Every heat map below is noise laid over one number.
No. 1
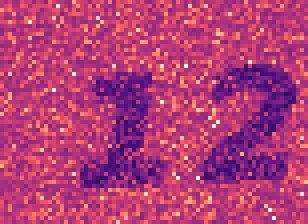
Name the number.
12
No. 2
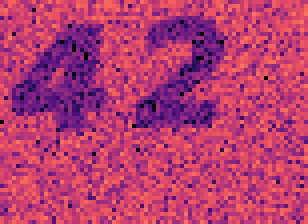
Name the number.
42
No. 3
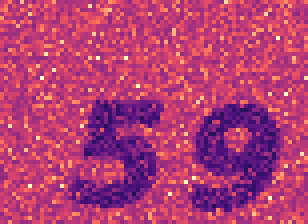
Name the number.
59
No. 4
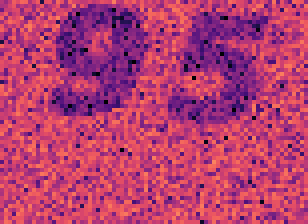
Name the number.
95
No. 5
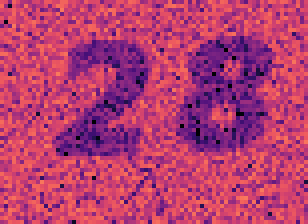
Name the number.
28
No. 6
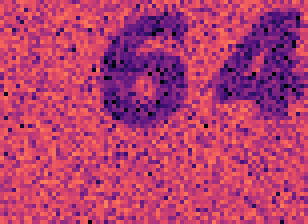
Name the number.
64
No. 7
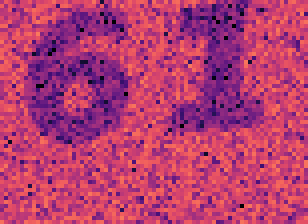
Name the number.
61
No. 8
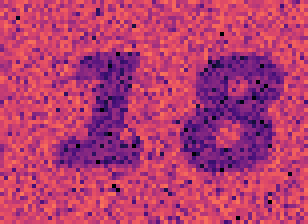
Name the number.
18
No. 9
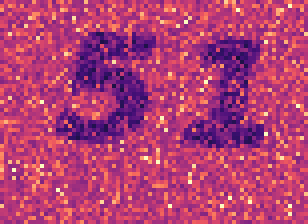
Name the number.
51
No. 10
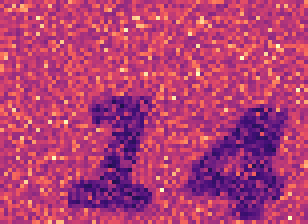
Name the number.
14
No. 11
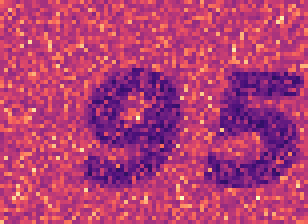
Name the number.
95
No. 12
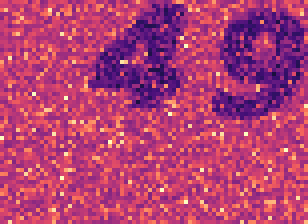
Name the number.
49
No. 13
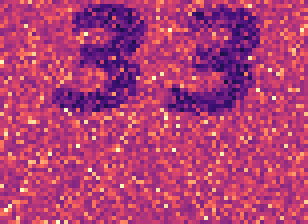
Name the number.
33
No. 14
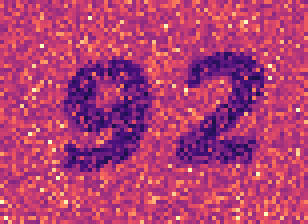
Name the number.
92
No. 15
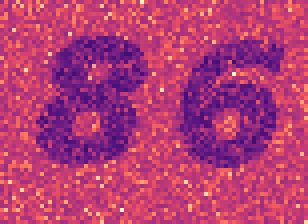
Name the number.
86
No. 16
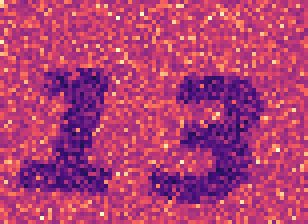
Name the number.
13
